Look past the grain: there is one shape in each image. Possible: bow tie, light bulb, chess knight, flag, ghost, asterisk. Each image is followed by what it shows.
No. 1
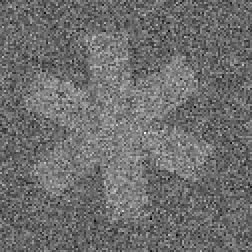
asterisk
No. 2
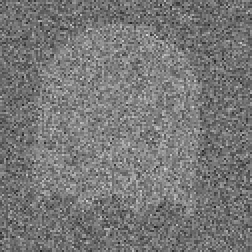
ghost
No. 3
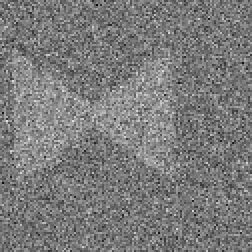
bow tie
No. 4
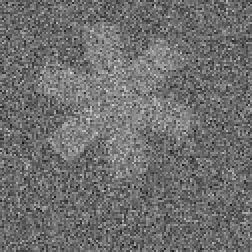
asterisk
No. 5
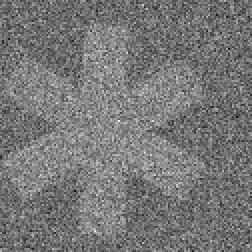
asterisk
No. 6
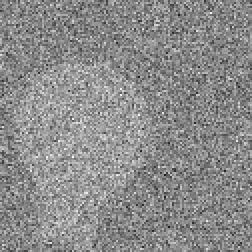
light bulb
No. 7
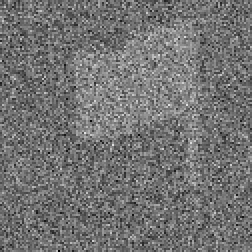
flag
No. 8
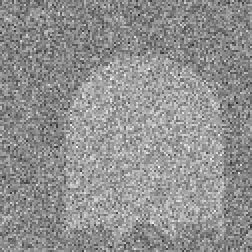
ghost
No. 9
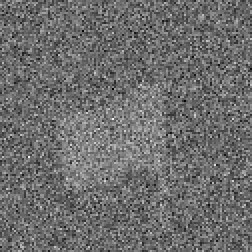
flag
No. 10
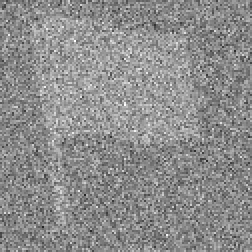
flag
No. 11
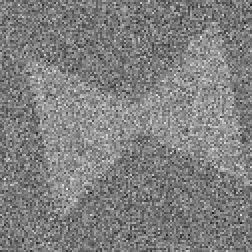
bow tie
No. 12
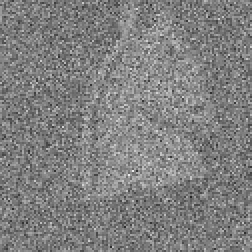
chess knight
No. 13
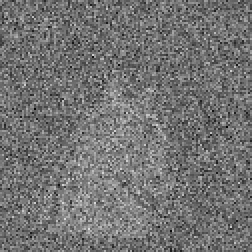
chess knight
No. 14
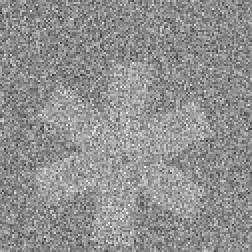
asterisk
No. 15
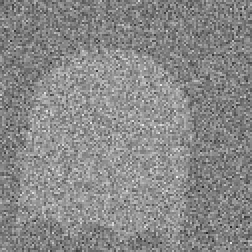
ghost
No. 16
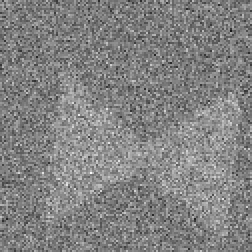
bow tie
